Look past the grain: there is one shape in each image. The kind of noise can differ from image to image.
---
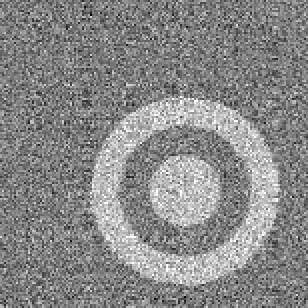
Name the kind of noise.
low rank plus noise
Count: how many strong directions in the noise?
five to eight
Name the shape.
bullseye
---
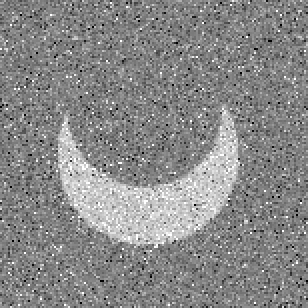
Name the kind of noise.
heavy tails
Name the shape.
crescent
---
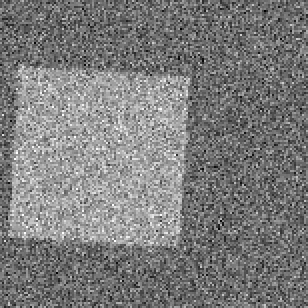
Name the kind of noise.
independent entries
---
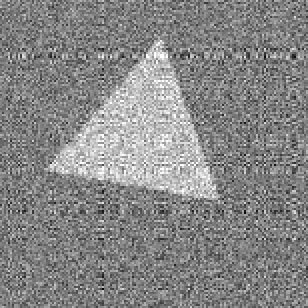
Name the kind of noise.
low rank plus noise
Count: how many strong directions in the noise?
one
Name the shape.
triangle
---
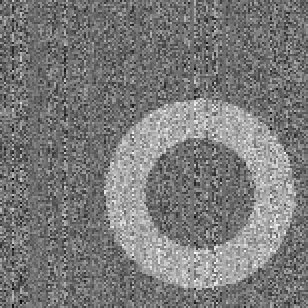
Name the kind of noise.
columns of uneven size
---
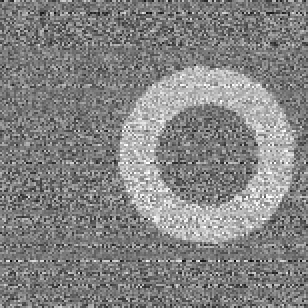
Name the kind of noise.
rows of uneven size
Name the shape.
ring
